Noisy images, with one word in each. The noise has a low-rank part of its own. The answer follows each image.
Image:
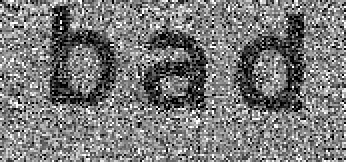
bad
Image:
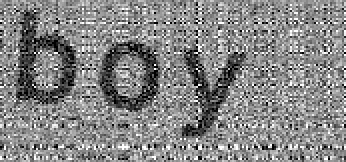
boy
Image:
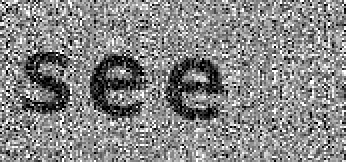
see
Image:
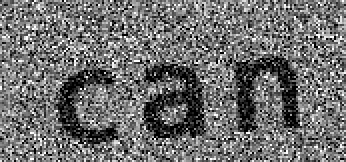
can
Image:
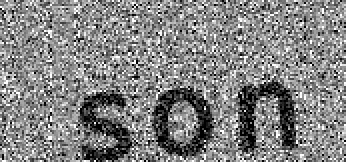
son
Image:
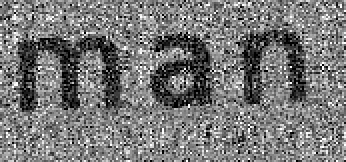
man
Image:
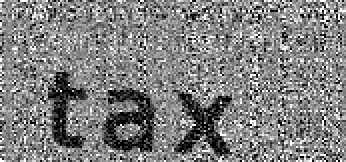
tax
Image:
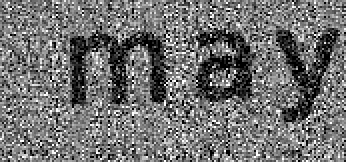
may
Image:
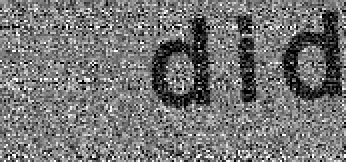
did
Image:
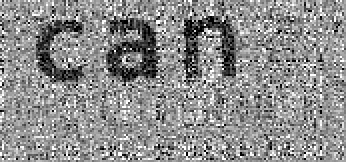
can
